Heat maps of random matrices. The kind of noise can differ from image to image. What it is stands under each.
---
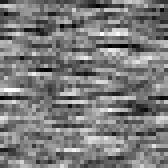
streaked along the rows
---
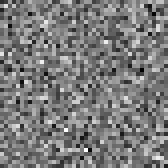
independent entries
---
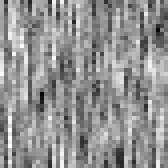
streaked along the columns
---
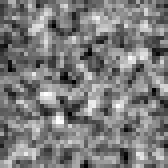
blotchy
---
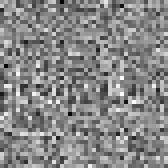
low rank plus noise
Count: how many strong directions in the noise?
three or four
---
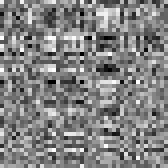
low rank plus noise
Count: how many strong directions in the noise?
one
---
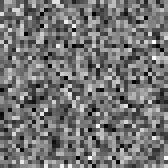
independent entries
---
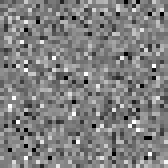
heavy tails
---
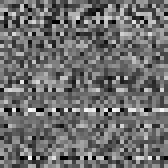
rows of uneven size
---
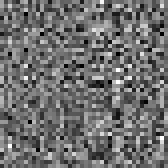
low rank plus noise
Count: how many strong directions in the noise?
two
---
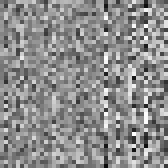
columns of uneven size
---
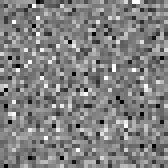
heavy tails
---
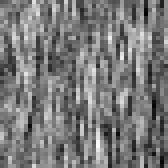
streaked along the columns
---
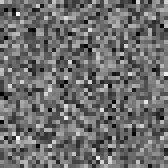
independent entries
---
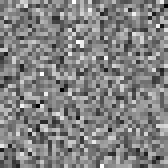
independent entries
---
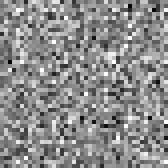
low rank plus noise
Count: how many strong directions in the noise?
five to eight
